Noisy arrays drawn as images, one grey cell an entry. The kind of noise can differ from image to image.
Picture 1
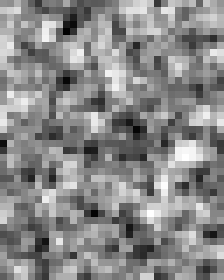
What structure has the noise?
blotchy
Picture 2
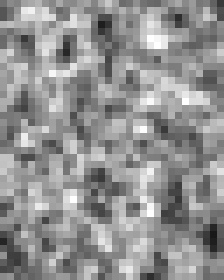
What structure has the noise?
blotchy
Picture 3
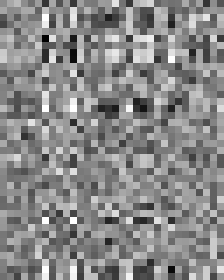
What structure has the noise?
low rank plus noise
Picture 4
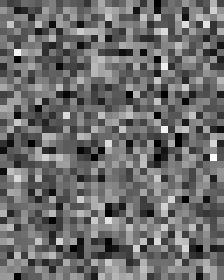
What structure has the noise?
low rank plus noise
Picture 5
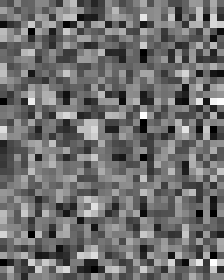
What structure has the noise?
low rank plus noise
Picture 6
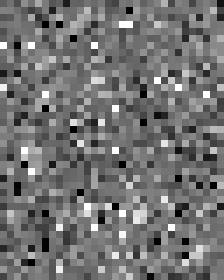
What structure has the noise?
heavy tails
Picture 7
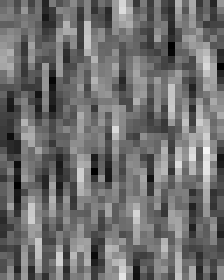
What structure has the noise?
streaked along the columns
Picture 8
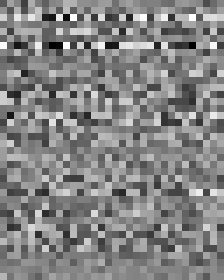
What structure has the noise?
rows of uneven size
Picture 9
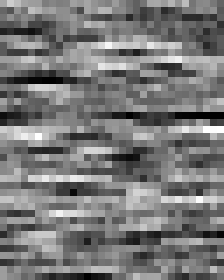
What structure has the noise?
streaked along the rows
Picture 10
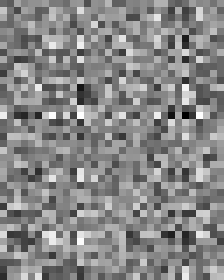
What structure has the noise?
low rank plus noise
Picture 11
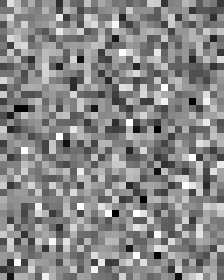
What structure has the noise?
independent entries
